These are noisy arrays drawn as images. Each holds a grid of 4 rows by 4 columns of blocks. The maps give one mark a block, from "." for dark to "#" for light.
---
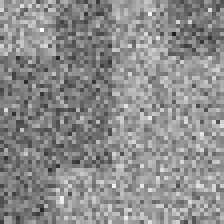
#.#.
..##
..##
.###
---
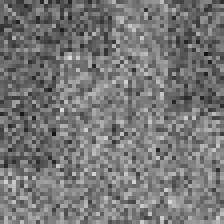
..#.
.##.
.###
####
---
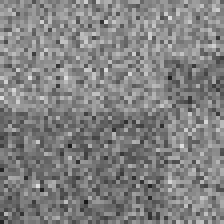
####
###.
...#
...#
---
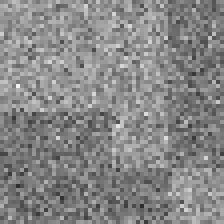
###.
###.
..#.
...#
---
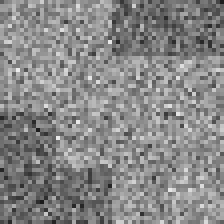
##..
####
.###
..##
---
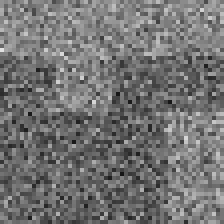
####
.#..
...#
...#
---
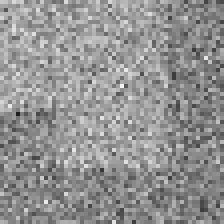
###.
###.
.##.
....
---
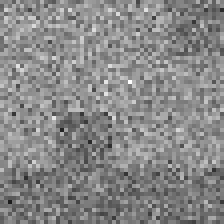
###.
####
#.##
....
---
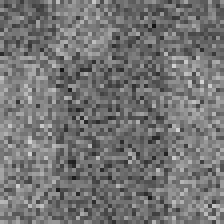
.#..
#..#
#..#
#..#
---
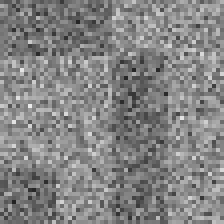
..##
##.#
##.#
.#.#
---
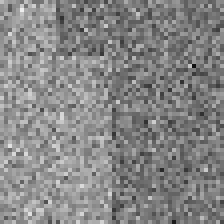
#...
##..
##..
##..
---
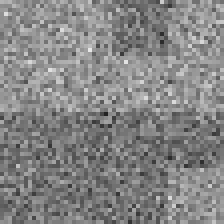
##.#
####
....
...#
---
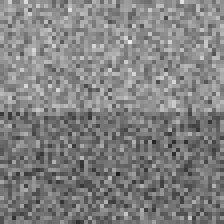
####
####
....
....
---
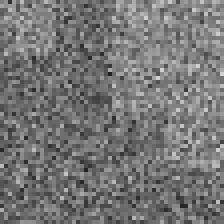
#.##
..##
...#
....
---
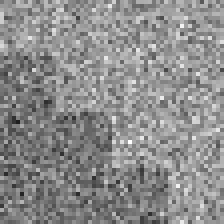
####
.###
..##
...#
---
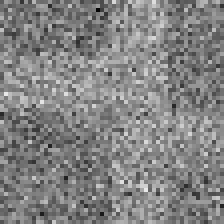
..#.
###.
..##
..#.
